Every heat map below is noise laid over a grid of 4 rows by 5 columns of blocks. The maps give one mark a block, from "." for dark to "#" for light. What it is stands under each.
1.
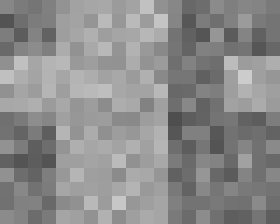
. # # . .
# # # . #
. # # . .
. # # . .
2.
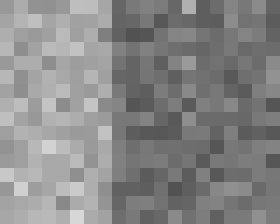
# # . . .
# # . . .
# # . . .
# # . . .
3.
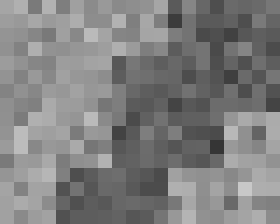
# # # . .
# # . . .
# # . . #
# . . # #
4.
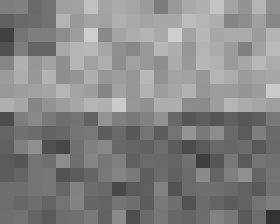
. # # # #
# # # # #
. . . . .
. . . . .
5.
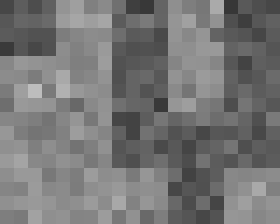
. # . # .
# # . # .
# # . . .
# # # . #
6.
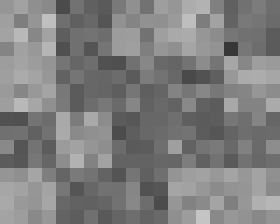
# . # # .
# . . . #
. # . . .
# . . # #
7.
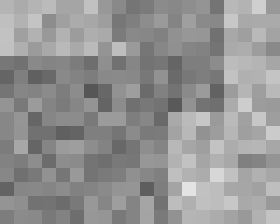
# # . . #
. . . . #
. . . # #
. . . # #
